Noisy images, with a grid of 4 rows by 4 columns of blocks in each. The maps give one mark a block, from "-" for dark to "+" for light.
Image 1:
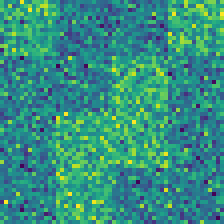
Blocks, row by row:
+ - - +
- - + -
- + + -
- + - -
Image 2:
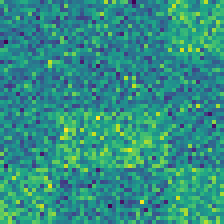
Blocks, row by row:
- - - +
- - - -
- + + -
+ - - +
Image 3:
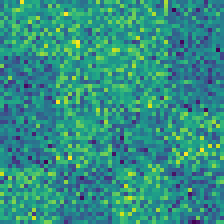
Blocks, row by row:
+ + + -
- + + -
- + - +
+ - + -
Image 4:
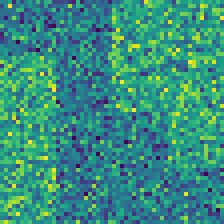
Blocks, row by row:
- - + +
+ - + +
+ - - +
+ - - -
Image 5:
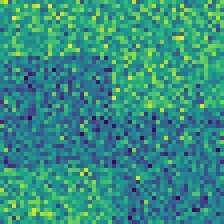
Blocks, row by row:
+ + + +
- - + +
- - - -
+ + - -
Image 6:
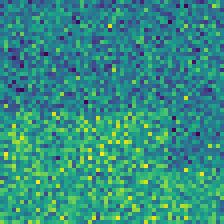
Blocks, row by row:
- - - -
- - - -
+ + + -
+ + + +
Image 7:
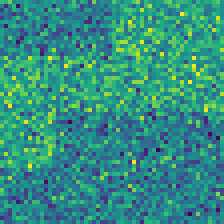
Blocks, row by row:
- - + +
+ + + +
+ - - -
- - - -
